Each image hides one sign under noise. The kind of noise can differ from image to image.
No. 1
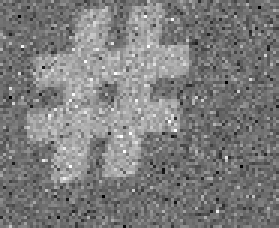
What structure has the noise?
heavy tails
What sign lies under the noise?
hash sign
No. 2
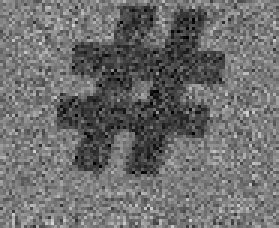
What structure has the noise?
low rank plus noise
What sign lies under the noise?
hash sign
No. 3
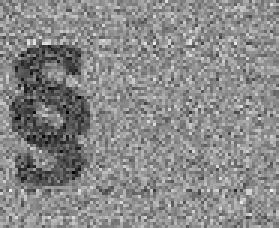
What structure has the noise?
low rank plus noise
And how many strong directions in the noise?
one
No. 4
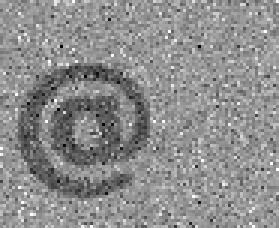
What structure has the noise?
heavy tails
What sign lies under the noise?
at sign
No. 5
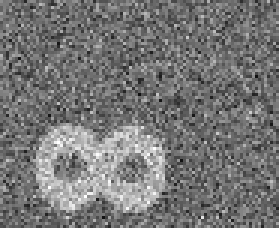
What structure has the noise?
independent entries
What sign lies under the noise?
infinity sign
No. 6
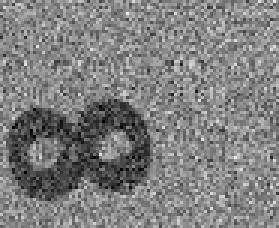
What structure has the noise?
low rank plus noise
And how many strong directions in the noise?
five to eight
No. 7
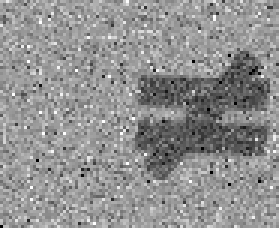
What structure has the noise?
heavy tails
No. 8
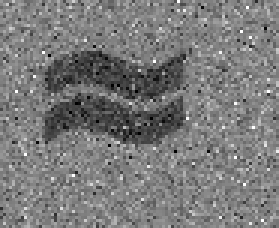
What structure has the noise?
heavy tails
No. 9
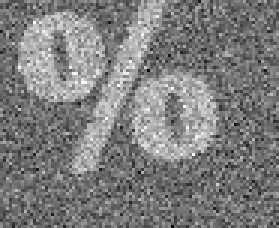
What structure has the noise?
independent entries
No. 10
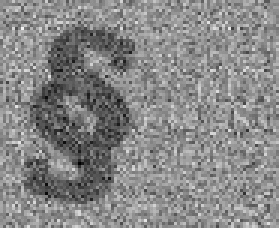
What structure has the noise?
low rank plus noise
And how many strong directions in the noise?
three or four
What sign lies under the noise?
section sign
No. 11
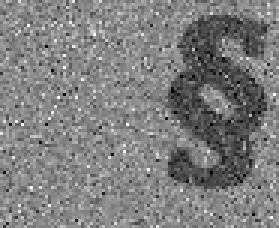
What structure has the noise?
heavy tails
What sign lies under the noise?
section sign
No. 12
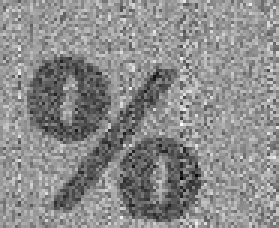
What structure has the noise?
columns of uneven size
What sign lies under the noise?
percent sign
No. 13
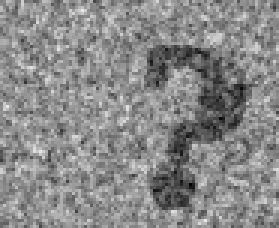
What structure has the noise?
blotchy
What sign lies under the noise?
question mark
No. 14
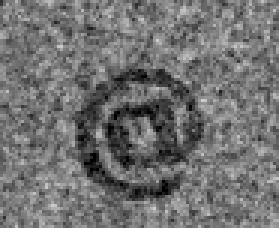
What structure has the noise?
blotchy
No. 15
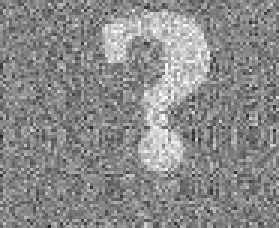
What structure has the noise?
low rank plus noise
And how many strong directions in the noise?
two
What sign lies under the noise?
question mark
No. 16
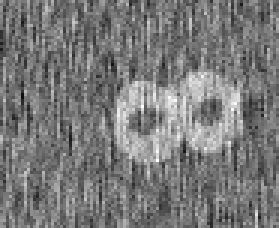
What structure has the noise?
streaked along the columns
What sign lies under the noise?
infinity sign
